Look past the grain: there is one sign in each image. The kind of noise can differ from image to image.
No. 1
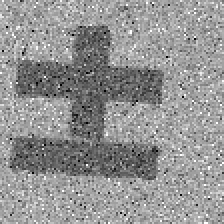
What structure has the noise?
heavy tails
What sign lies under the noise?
plus-minus sign
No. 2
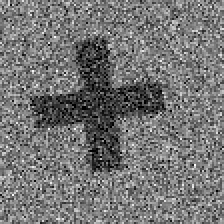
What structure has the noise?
independent entries
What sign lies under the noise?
plus sign
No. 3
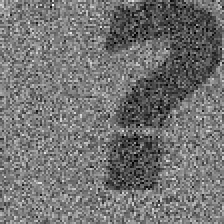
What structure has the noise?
low rank plus noise
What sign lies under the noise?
question mark
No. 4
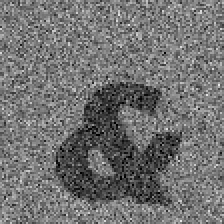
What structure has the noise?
independent entries
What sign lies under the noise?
ampersand
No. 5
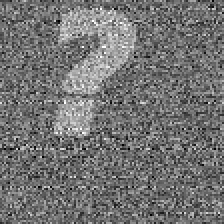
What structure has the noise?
rows of uneven size
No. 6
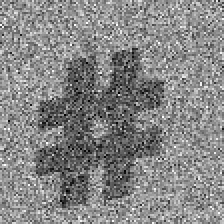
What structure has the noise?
independent entries
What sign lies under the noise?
hash sign
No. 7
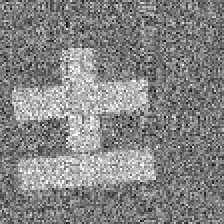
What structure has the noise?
low rank plus noise
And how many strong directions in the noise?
three or four
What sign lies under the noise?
plus-minus sign
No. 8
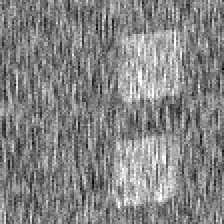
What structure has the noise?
streaked along the columns
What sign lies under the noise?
colon
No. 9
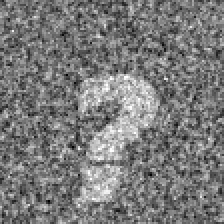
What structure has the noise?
blotchy
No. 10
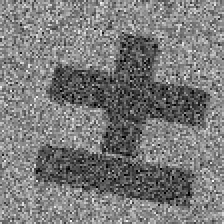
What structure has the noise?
independent entries
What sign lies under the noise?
plus-minus sign
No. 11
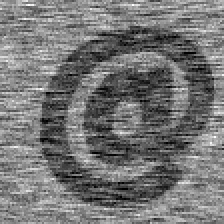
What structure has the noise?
streaked along the rows
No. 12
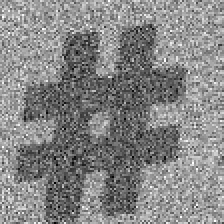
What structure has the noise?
low rank plus noise
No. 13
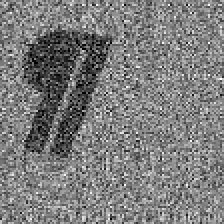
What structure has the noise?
low rank plus noise
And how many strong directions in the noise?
two
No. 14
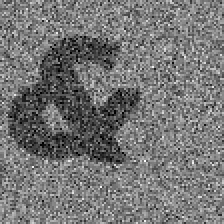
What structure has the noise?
independent entries
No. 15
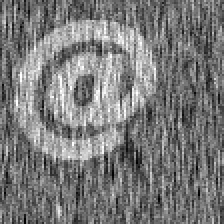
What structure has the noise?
streaked along the columns
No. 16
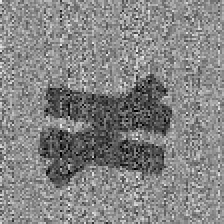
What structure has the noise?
columns of uneven size
